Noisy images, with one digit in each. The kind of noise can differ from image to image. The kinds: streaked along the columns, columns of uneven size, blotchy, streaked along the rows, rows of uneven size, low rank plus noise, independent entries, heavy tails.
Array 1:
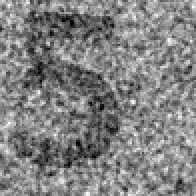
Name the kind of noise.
blotchy
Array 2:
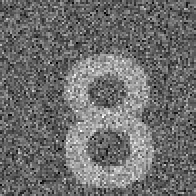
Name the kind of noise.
independent entries
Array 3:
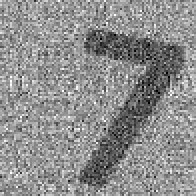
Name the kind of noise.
low rank plus noise
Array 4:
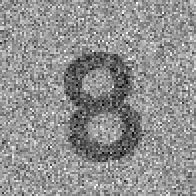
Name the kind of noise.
independent entries
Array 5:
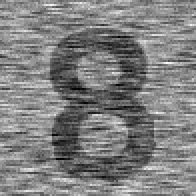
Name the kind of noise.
streaked along the rows
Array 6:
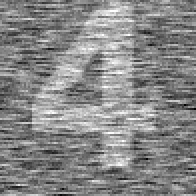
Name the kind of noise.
streaked along the rows
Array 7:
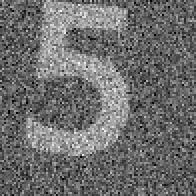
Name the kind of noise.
independent entries
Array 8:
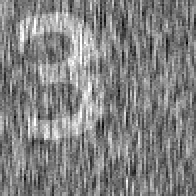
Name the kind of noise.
streaked along the columns
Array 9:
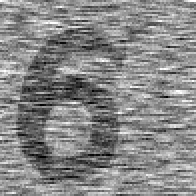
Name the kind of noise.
streaked along the rows
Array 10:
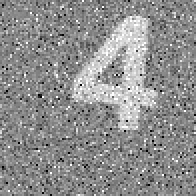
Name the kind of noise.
heavy tails
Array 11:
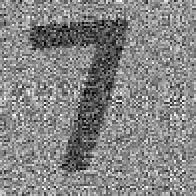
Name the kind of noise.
low rank plus noise
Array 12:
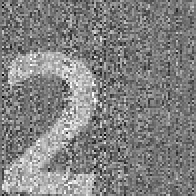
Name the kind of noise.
columns of uneven size
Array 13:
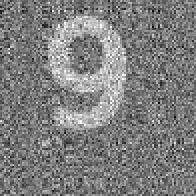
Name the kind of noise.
low rank plus noise
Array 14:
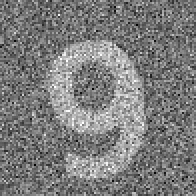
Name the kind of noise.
independent entries
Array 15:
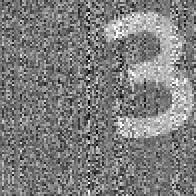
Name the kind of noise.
columns of uneven size
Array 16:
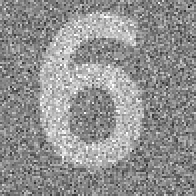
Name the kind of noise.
independent entries
